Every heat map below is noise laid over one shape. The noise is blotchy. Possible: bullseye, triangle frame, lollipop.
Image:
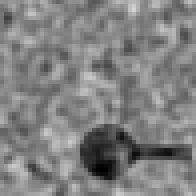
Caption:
dark lollipop
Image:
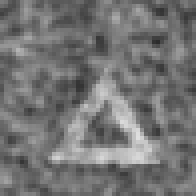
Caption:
light triangle frame
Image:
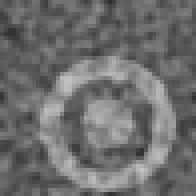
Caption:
light bullseye
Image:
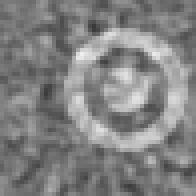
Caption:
light bullseye
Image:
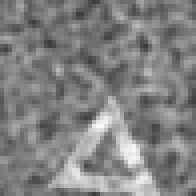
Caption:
light triangle frame
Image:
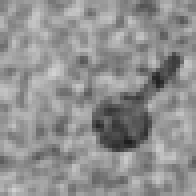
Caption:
dark lollipop
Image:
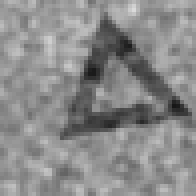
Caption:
dark triangle frame
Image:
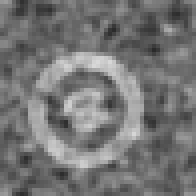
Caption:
light bullseye
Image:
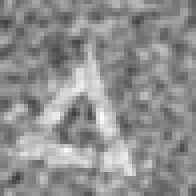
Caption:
light triangle frame
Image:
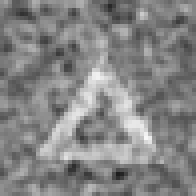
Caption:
light triangle frame
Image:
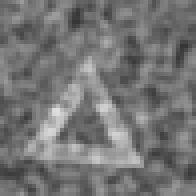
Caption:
light triangle frame
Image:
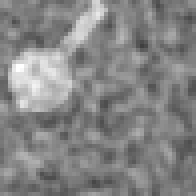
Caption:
light lollipop
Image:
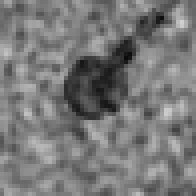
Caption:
dark lollipop
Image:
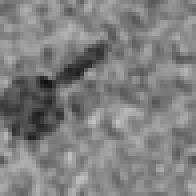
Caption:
dark lollipop
